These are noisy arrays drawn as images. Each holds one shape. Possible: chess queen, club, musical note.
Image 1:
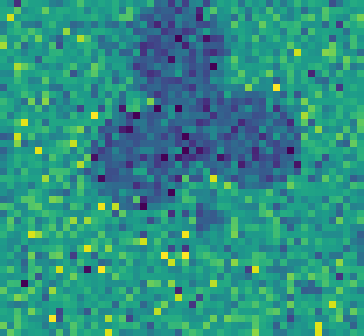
club
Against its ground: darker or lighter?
darker
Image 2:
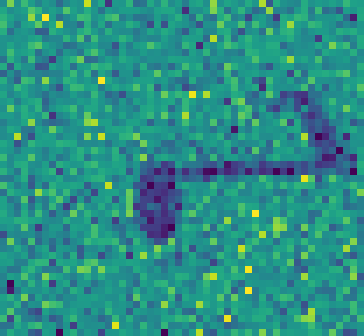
musical note
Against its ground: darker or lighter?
darker
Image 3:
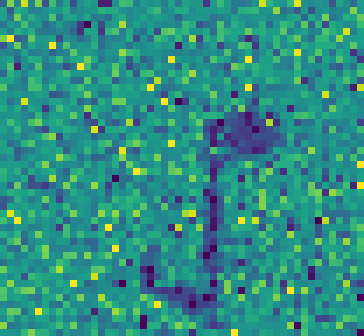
musical note
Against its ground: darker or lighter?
darker
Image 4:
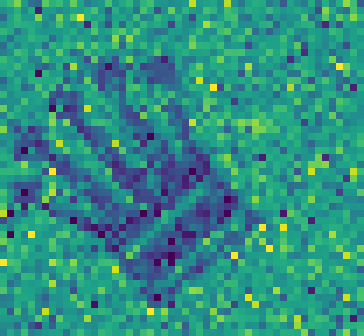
chess queen
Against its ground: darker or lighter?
darker
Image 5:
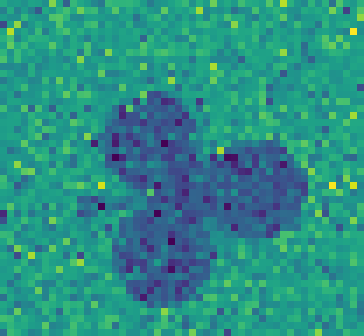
club
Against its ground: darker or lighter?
darker
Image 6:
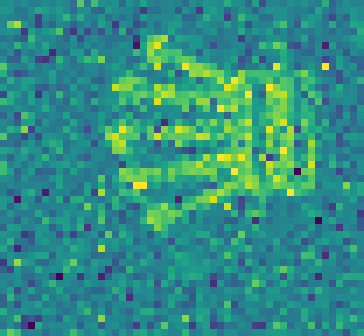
chess queen
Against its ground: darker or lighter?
lighter
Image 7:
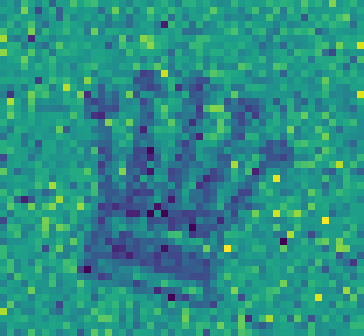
chess queen
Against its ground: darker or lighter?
darker
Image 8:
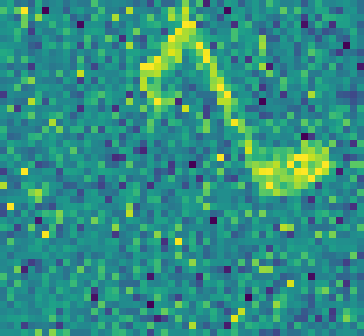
musical note
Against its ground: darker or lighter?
lighter
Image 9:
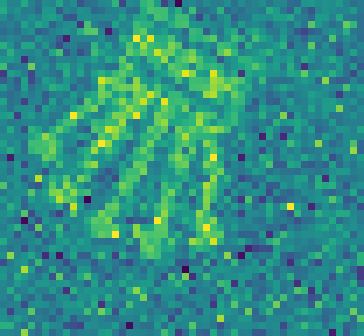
chess queen
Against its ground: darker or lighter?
lighter
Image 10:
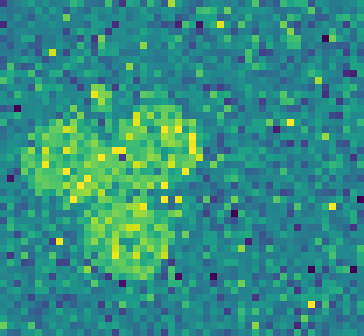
club
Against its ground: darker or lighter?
lighter
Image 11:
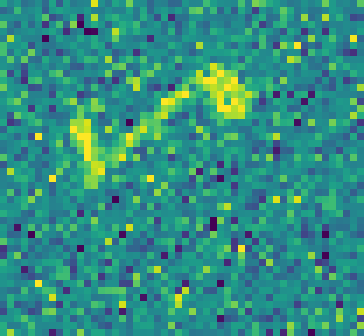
musical note
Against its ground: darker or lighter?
lighter
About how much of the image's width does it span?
half
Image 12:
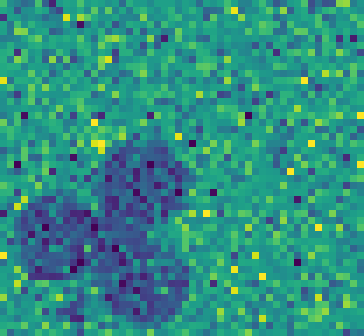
club
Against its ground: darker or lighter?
darker
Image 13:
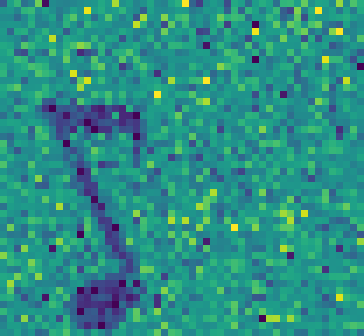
musical note
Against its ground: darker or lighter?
darker
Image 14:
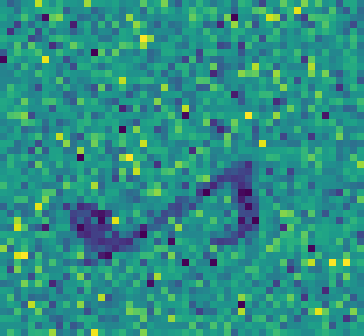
musical note
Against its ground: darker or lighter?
darker
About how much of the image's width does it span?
half
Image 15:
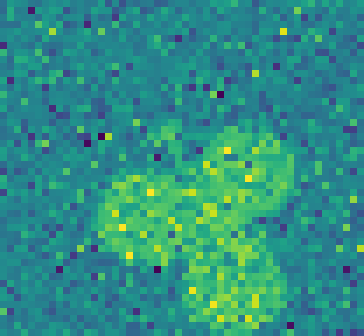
club
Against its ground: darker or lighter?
lighter
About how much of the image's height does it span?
two thirds
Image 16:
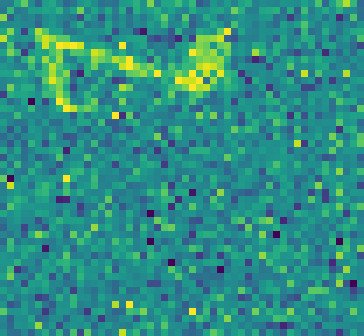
musical note
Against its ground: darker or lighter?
lighter
